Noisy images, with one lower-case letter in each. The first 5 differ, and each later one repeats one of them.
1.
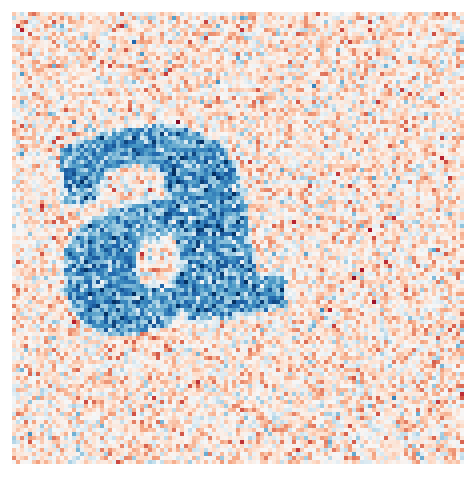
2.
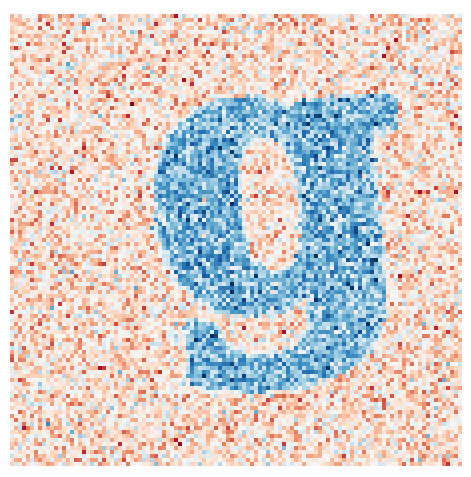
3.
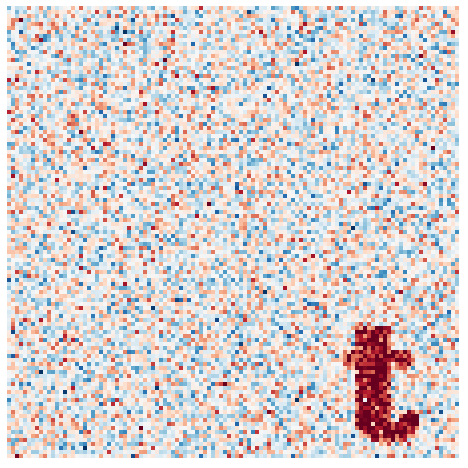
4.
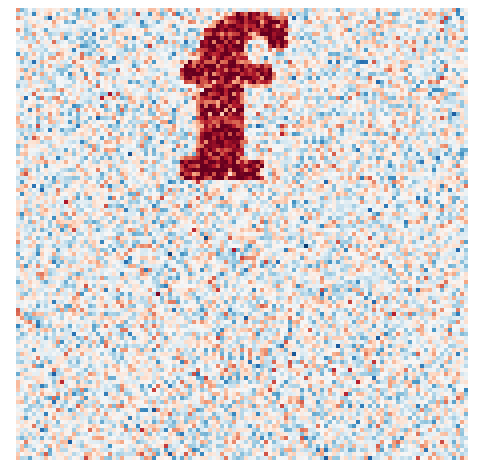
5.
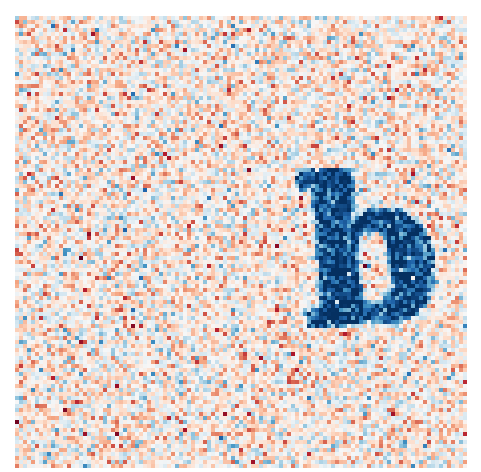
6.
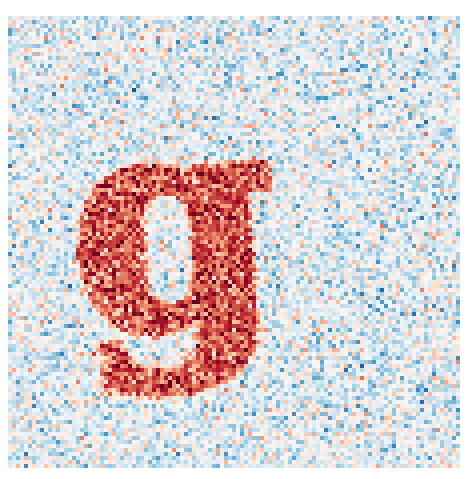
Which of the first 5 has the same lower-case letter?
2
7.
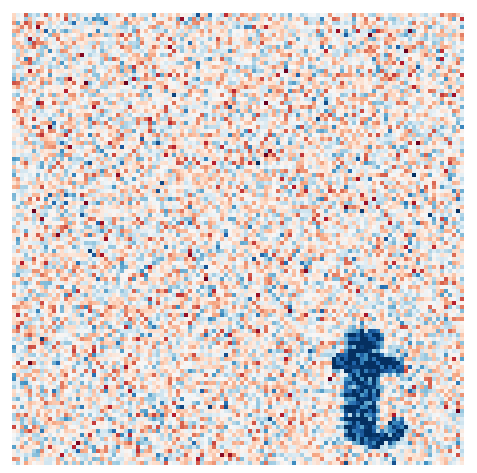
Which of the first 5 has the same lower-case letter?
3
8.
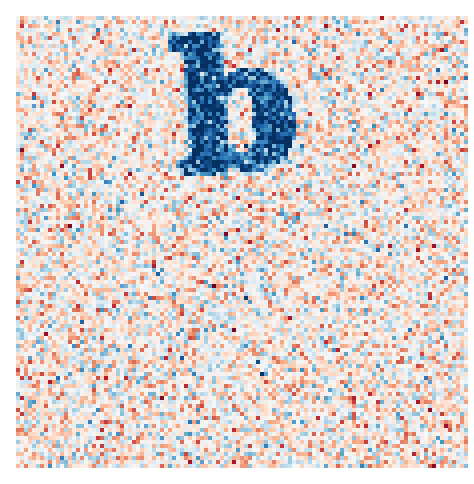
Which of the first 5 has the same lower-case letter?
5
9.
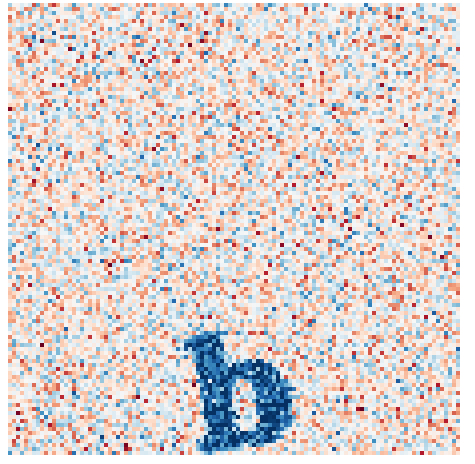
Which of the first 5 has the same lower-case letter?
5
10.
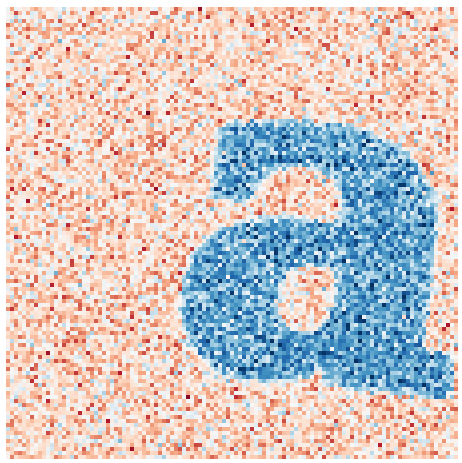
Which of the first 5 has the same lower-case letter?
1
